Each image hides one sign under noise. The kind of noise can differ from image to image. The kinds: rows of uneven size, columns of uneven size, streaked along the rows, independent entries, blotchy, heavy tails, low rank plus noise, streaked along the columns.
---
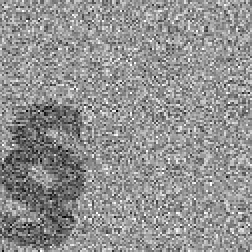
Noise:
low rank plus noise
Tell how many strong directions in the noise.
three or four
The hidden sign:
section sign
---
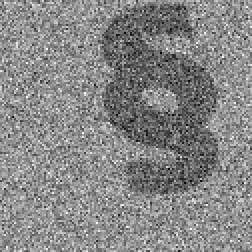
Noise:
independent entries
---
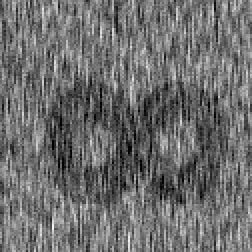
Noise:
streaked along the columns
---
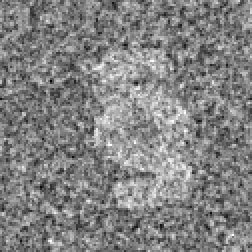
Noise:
blotchy
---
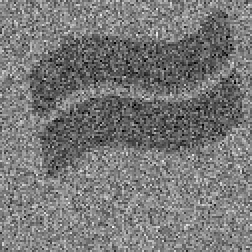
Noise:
independent entries
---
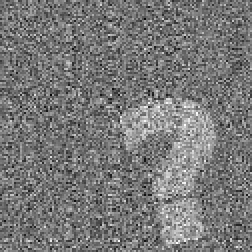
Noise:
low rank plus noise
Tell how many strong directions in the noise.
three or four
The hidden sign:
question mark
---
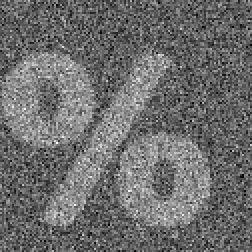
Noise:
independent entries
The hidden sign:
percent sign
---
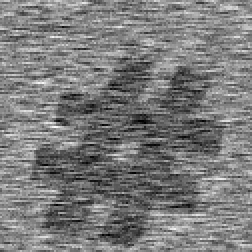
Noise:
streaked along the rows
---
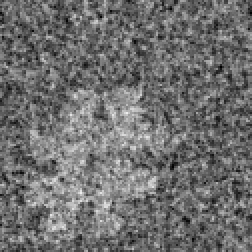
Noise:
blotchy
